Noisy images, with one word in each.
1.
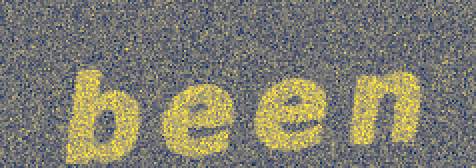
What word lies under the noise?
been
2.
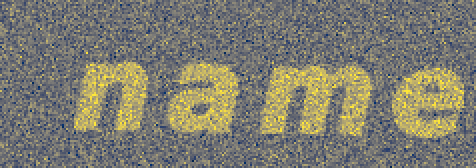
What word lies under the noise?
name
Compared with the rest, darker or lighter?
lighter
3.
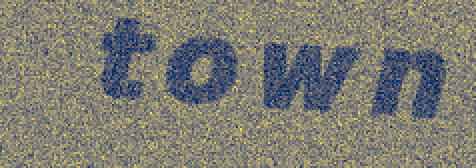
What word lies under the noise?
town
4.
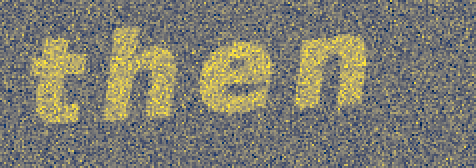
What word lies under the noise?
then
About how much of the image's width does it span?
two thirds
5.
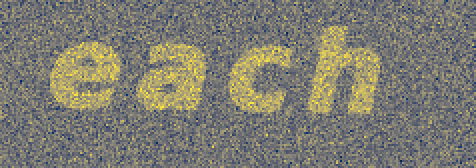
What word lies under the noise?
each
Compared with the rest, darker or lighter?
lighter
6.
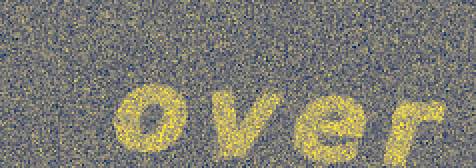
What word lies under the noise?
over
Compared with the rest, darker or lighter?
lighter
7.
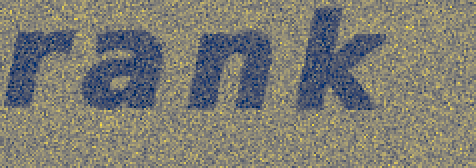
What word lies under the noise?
rank
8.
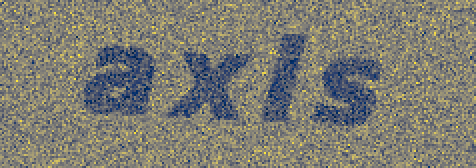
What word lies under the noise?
axis
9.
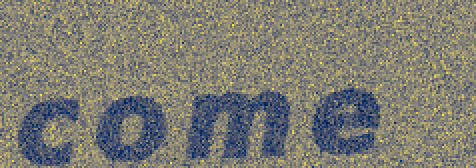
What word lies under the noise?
come
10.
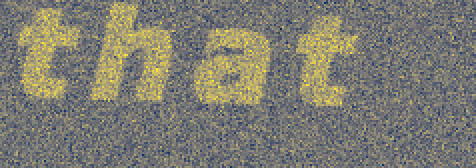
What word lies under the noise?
that
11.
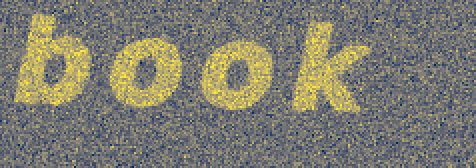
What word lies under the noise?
book
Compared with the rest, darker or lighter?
lighter
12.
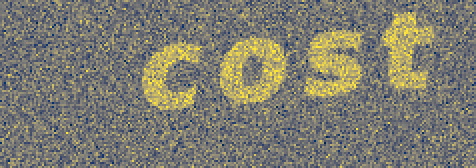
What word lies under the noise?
cost
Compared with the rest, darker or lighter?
lighter
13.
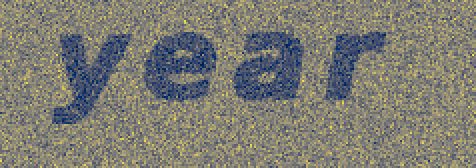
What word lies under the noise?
year
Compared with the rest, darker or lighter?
darker
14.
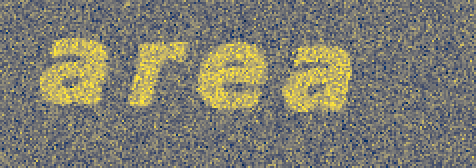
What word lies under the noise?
area
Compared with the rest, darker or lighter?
lighter
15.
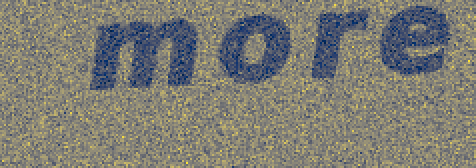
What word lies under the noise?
more
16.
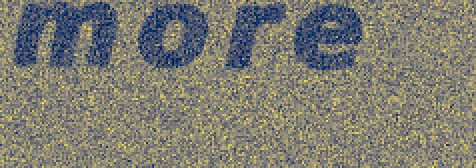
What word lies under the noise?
more
